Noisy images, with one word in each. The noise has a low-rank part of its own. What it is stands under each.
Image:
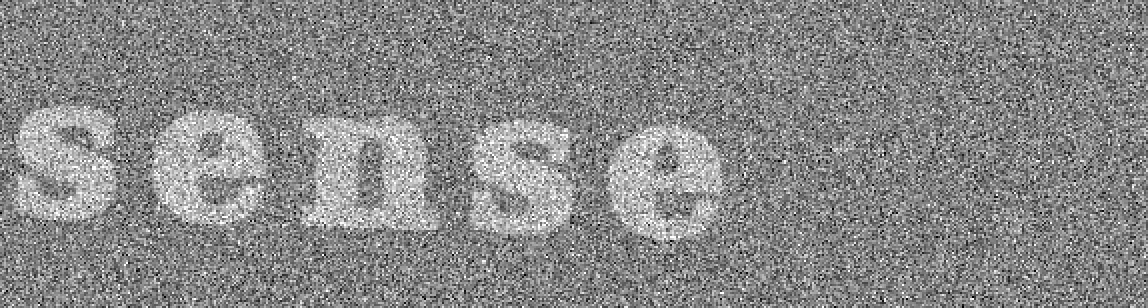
sense
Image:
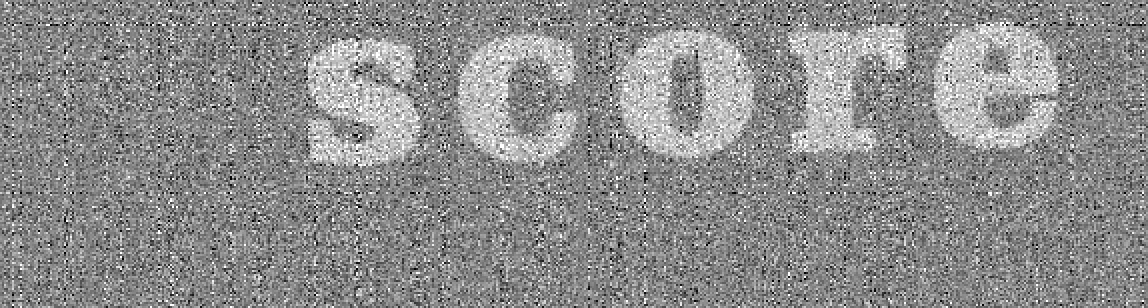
score
